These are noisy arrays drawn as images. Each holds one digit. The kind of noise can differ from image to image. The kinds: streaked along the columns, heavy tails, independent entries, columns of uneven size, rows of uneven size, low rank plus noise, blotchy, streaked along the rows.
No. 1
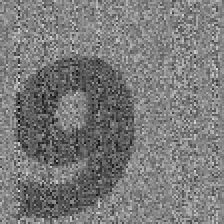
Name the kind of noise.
columns of uneven size
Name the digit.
9
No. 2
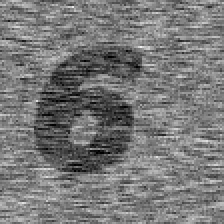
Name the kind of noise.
streaked along the rows
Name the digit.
6
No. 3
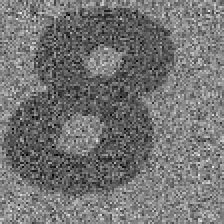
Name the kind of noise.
low rank plus noise
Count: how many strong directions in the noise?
five to eight
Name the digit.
8
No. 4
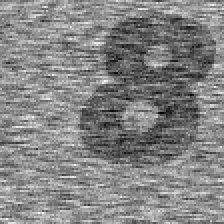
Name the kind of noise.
streaked along the rows
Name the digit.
8
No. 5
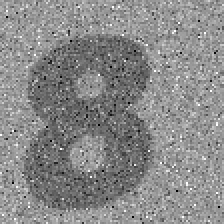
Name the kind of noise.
heavy tails
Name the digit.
8
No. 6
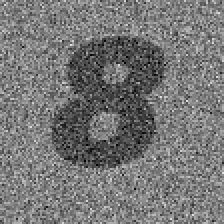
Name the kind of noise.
independent entries
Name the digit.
8
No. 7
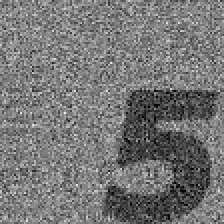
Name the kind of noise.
low rank plus noise
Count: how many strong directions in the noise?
three or four
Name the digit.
5
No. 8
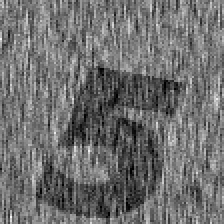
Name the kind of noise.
streaked along the columns
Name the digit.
5
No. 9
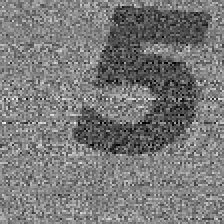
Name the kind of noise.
rows of uneven size
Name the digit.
5
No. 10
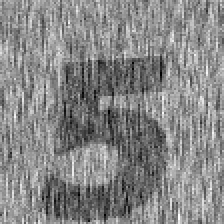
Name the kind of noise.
streaked along the columns
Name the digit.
5
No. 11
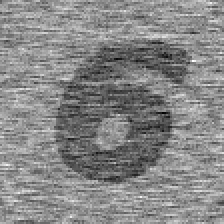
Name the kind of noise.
streaked along the rows
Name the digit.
6
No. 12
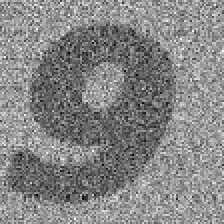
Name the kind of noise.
low rank plus noise
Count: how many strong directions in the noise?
two
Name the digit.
9
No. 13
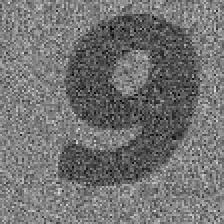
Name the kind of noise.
low rank plus noise
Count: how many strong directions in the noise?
five to eight
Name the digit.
9
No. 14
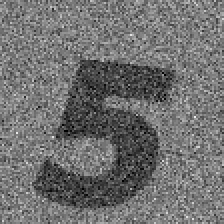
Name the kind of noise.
independent entries
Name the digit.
5
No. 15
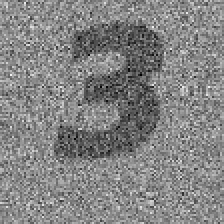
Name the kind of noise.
low rank plus noise
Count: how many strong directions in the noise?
three or four
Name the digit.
3
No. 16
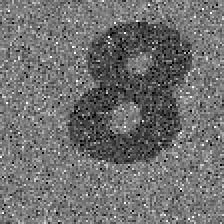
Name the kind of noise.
heavy tails
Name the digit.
8
